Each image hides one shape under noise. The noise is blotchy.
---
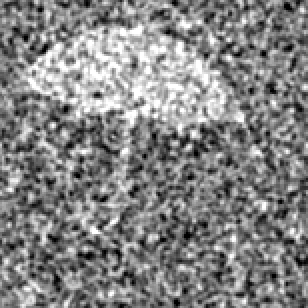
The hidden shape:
umbrella
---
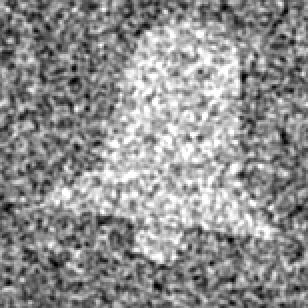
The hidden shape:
bell
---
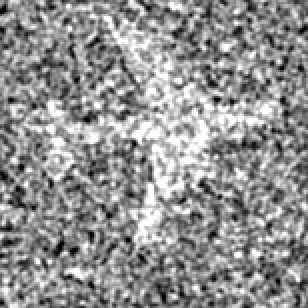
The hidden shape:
airplane
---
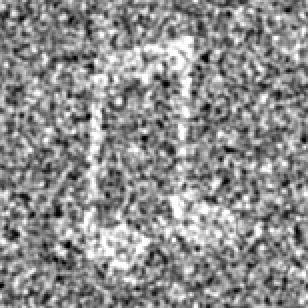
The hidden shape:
pair of musical notes
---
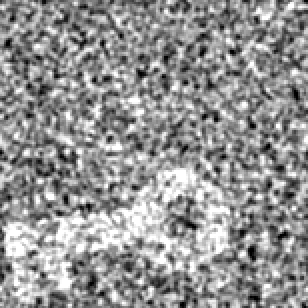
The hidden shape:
key
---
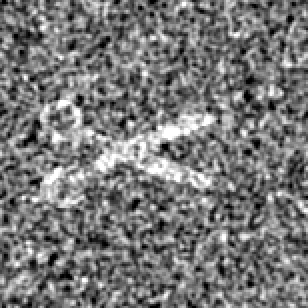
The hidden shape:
pair of scissors
